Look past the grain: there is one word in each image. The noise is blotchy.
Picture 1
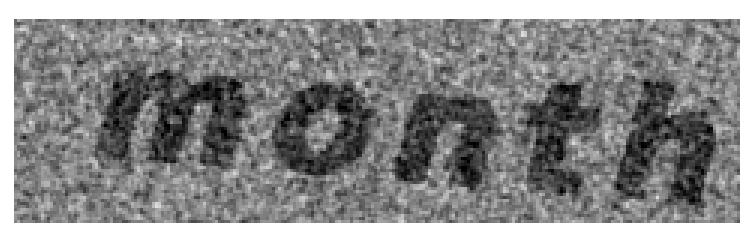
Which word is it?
month
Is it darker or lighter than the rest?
darker
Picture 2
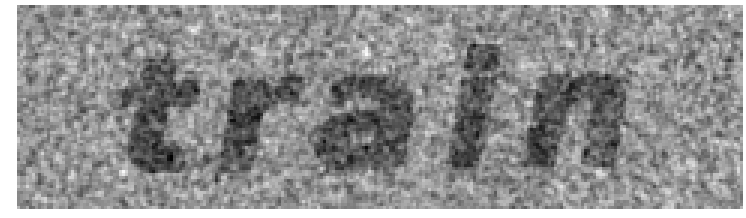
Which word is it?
train
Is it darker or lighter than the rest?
darker
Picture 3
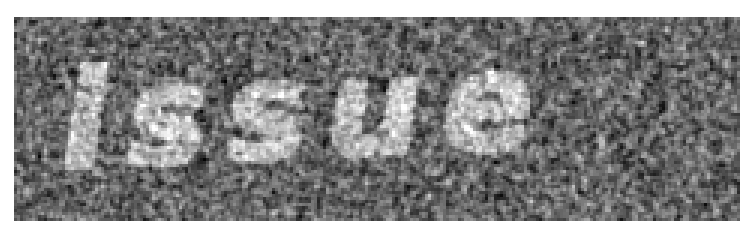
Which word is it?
issue
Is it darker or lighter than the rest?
lighter
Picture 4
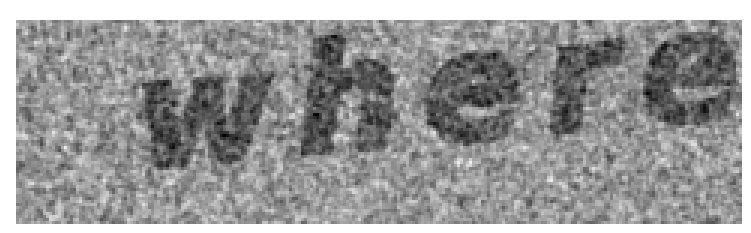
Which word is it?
where
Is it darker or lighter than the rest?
darker
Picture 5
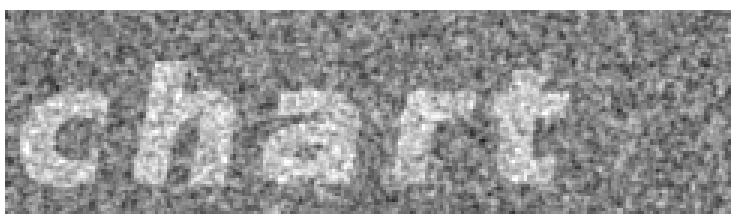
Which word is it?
chart
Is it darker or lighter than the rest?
lighter
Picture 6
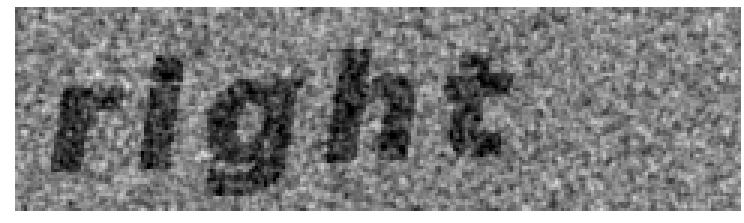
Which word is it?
right
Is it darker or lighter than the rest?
darker
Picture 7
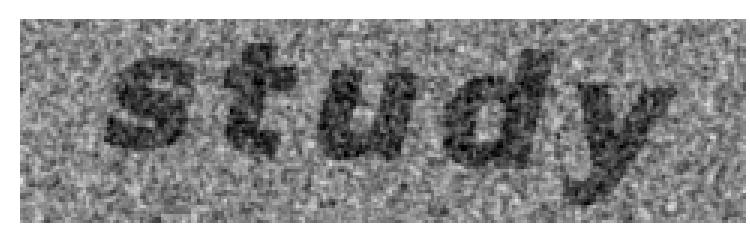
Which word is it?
study
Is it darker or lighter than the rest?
darker
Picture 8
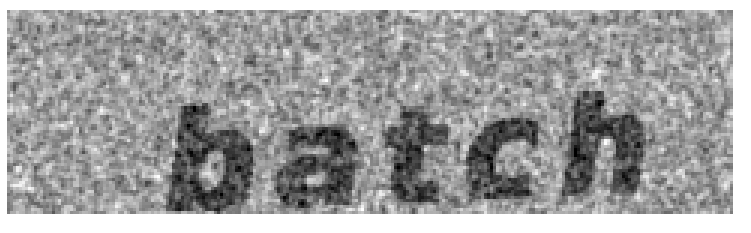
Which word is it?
batch
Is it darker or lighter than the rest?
darker
